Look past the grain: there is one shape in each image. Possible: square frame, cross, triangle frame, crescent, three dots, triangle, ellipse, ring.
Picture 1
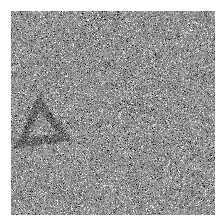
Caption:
dark triangle frame, middle left
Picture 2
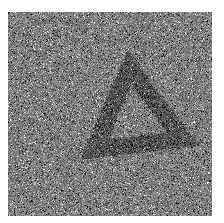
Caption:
dark triangle frame
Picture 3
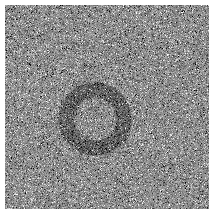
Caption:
dark ring, centre
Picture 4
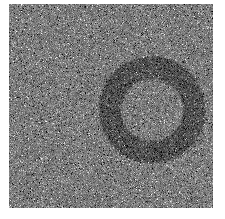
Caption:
dark ring
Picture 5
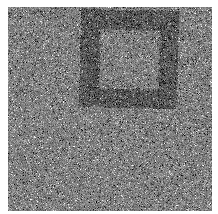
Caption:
dark square frame
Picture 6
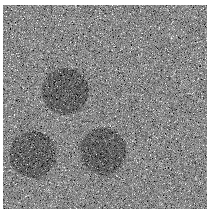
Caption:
dark three dots
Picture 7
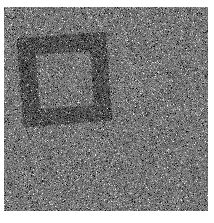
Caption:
dark square frame
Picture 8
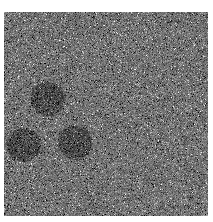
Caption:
dark three dots, middle left
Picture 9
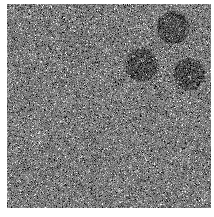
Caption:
dark three dots, top right
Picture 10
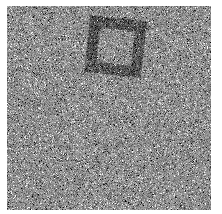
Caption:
dark square frame, top middle
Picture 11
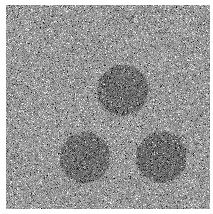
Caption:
dark three dots
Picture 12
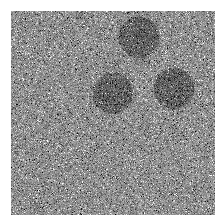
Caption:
dark three dots
